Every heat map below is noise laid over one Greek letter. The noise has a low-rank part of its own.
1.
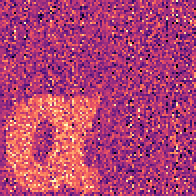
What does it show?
light alpha
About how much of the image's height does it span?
half
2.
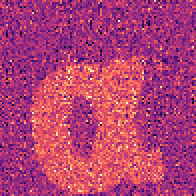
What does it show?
light alpha
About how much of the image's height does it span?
two thirds
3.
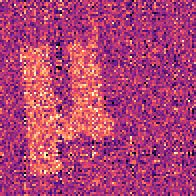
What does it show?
light mu
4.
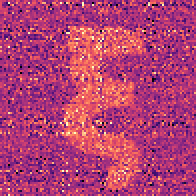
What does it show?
light xi
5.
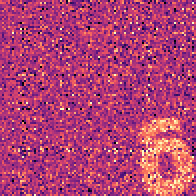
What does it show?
light delta, bottom right
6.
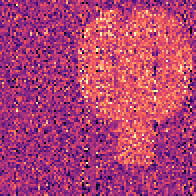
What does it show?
light phi
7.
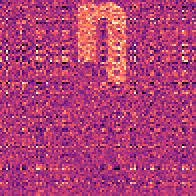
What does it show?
light eta, top middle
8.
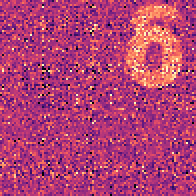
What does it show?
light delta, top right
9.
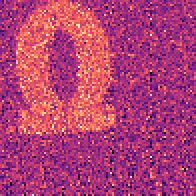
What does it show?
light omega
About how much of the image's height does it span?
two thirds
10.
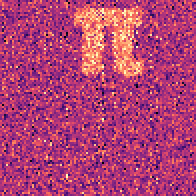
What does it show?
light pi, top middle
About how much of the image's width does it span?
a third
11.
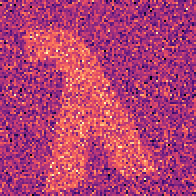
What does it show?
light lambda
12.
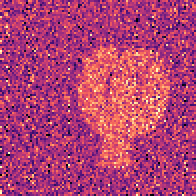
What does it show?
light phi
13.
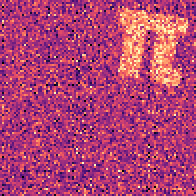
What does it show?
light pi, top right
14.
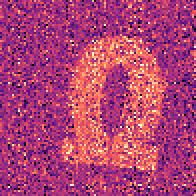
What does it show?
light omega
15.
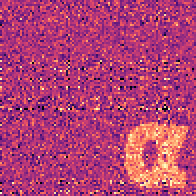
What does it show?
light alpha, bottom right
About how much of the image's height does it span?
a third
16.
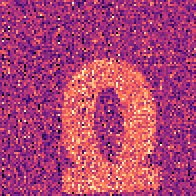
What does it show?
light omega
